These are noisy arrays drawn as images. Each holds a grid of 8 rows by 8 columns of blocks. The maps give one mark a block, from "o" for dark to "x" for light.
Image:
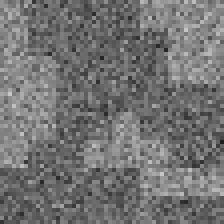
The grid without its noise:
x o o o o x x x
x o o o o o x x
x x o o o o x x
x x o o o o o o
x x o o x o o o
x o o x x x o o
o o o o o x x x
o o o o o o o o
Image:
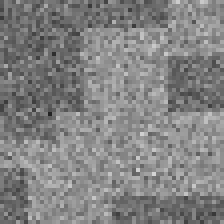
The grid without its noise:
o o o o o o x x
o o o x x x x x
o o o x x x o o
o o o x x x o o
o o x x x x x x
x x x x x x x x
o x x x x x x x
o x x x o o o o
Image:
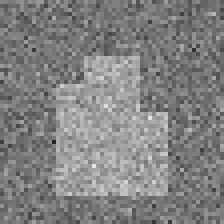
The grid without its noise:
o o o o o o o o
o o o o o o o o
o o o x x o o o
o o x x x o o o
o o x x x x o o
o o x x x x o o
o o x x x x o o
o o o o o o o o
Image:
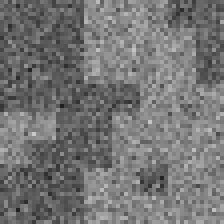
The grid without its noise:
o o o x x x o o
o o o x x x x o
o o o x x x x o
o o o o o x x x
x x o o x x x x
x o o o x x x x
o o o x x o x x
o o o x x x x x
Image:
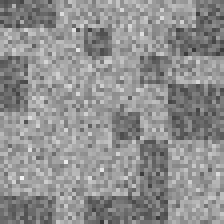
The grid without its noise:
o o x x x x x o
x x x o x x o o
o x x x x o x x
o x x x x x o o
x x x x o x o o
x x x x x o x x
x x x x x o x x
o o x o o o x x
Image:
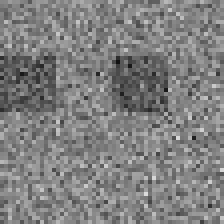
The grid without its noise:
x x x x x x x x
x x x x x x x x
o o x x o o x x
o o x x o o x x
x x x x x x x x
x x x x x x x x
x x x x x x x x
x x x x x x x x
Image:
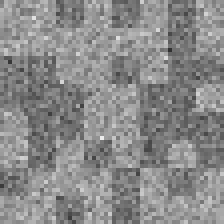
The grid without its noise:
x x o x o x o x
x x x x x x o x
o o x x o x o o
o o o x x o o x
x o o x x o o o
x o x o x o x o
o x x x o x o x
x x o x o x x x
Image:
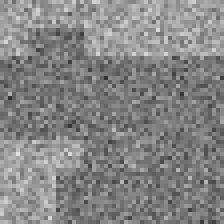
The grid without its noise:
x x x x x x x x
x o o x x x x x
o o o o o o o o
o o o o o o o o
o o o o o o o o
x x x o o o o o
x x o o o o o o
x x o o o o o o
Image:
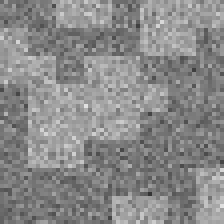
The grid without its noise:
o o x x o x x x
x o o o o x x o
x x o x x o o o
o x x x x x o o
o x x x x o o o
o x x o o o o o
o o o o o o o x
o o o o x x o x
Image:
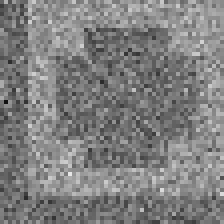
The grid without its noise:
o x x x x x x x
o x x o o o x x
o x o o o o o x
o x o o o o o x
o x o o o o o x
o x x o o o x x
o x x x x x x x
o o o o o o o o
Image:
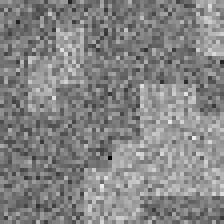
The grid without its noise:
o o o o o o o x
o o x o o o o x
o x x o o o o o
o x o o o x x o
o o o o o x x x
o o o o x x x x
o o o x x x x x
o o o x x o o o
